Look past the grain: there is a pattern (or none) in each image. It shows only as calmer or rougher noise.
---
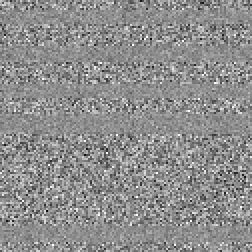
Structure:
bands of rows
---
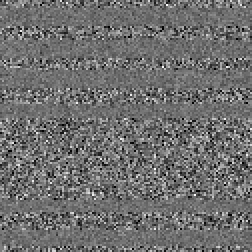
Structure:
bands of rows
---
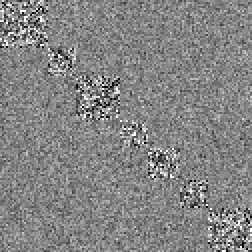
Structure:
blocks along the diagonal
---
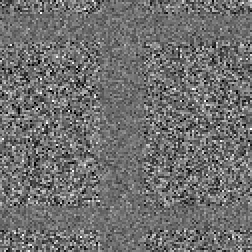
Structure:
bands of rows crossing bands of columns
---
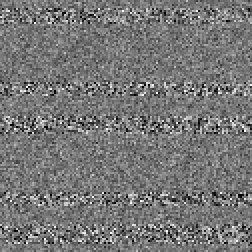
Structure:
bands of rows
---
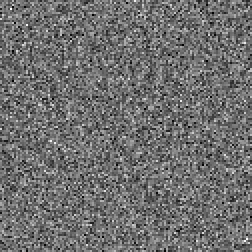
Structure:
only noise
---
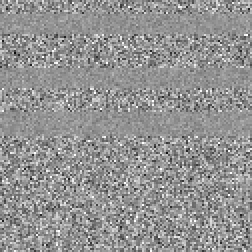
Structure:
bands of rows
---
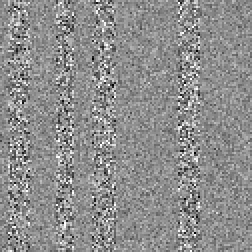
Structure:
bands of columns
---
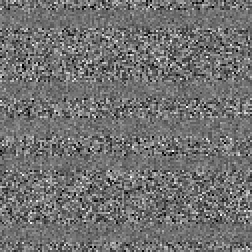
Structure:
bands of rows
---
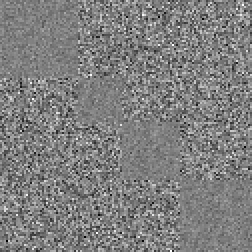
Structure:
blocks along the diagonal
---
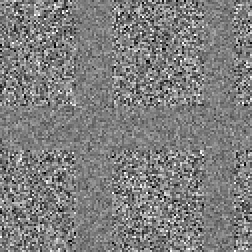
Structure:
bands of rows crossing bands of columns
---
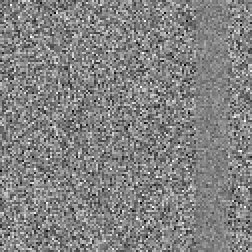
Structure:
one band of columns
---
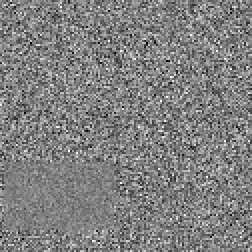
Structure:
one block
